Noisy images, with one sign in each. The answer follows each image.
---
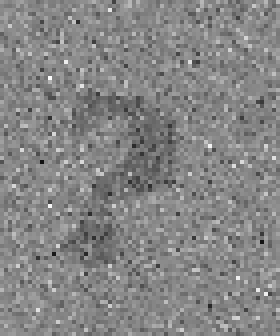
question mark
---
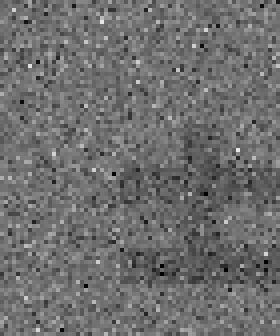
plus-minus sign
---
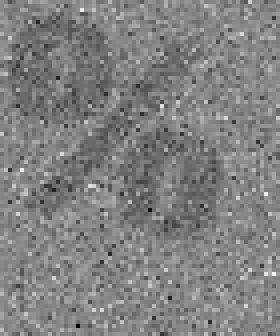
percent sign
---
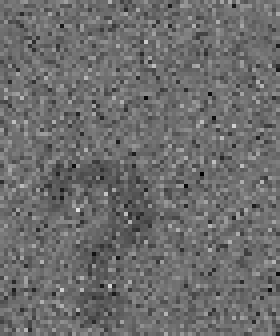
question mark
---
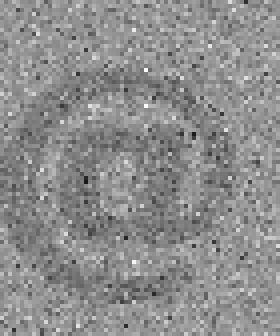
at sign
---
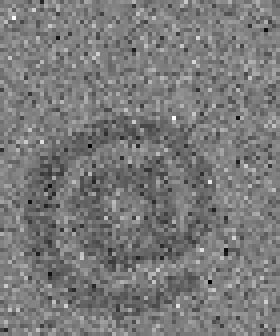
at sign
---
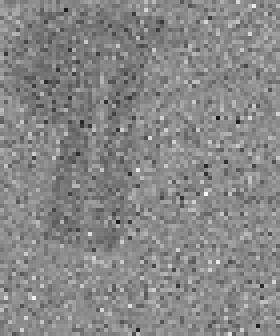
pilcrow
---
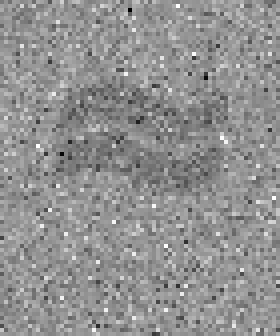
approximately sign
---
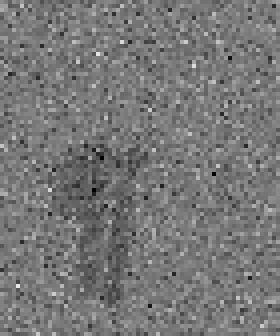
pilcrow
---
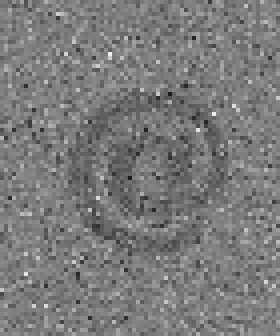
at sign
